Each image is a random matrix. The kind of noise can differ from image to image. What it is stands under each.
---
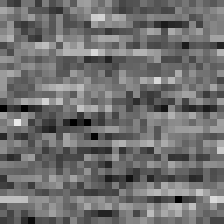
streaked along the rows
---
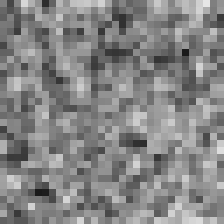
blotchy
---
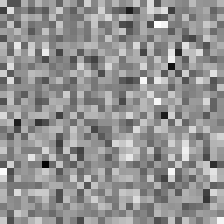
low rank plus noise
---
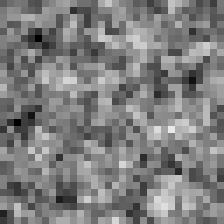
blotchy
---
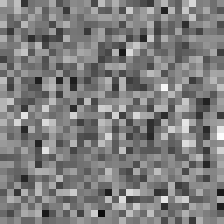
low rank plus noise
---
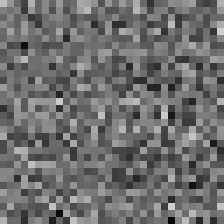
low rank plus noise
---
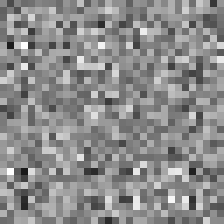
low rank plus noise
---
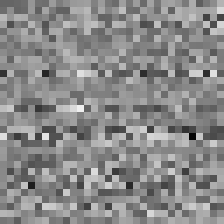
rows of uneven size
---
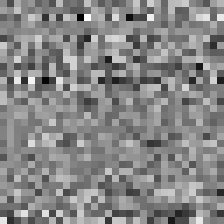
rows of uneven size
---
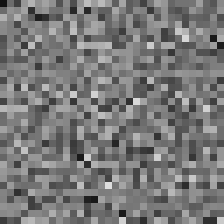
low rank plus noise
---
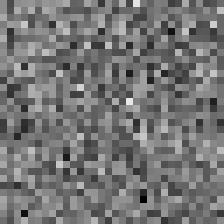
low rank plus noise
